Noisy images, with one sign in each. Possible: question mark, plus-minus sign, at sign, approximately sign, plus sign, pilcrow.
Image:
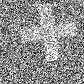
plus sign
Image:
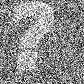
question mark
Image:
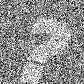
question mark
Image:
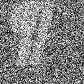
pilcrow
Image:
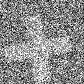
plus sign
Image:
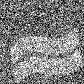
approximately sign
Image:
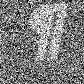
pilcrow
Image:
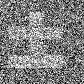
plus-minus sign
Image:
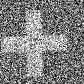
plus sign
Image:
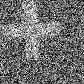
plus sign
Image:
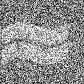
approximately sign
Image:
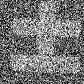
plus-minus sign
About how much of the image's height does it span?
nearly all
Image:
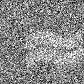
approximately sign
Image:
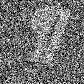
pilcrow
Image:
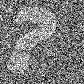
question mark
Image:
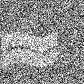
approximately sign
